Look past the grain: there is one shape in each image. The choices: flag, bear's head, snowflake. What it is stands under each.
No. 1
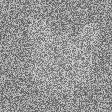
light bear's head
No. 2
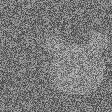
light bear's head
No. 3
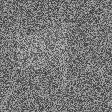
light flag
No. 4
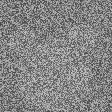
light bear's head
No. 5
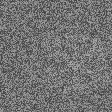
light snowflake
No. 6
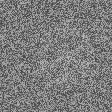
light snowflake
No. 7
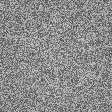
light snowflake
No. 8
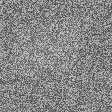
light flag
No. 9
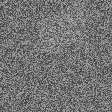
light flag
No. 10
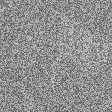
light flag
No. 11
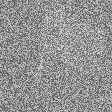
light flag
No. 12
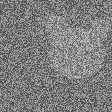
light bear's head
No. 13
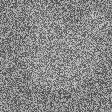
light bear's head
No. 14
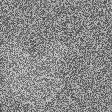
light bear's head
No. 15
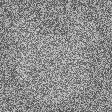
light bear's head
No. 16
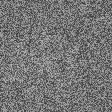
light snowflake
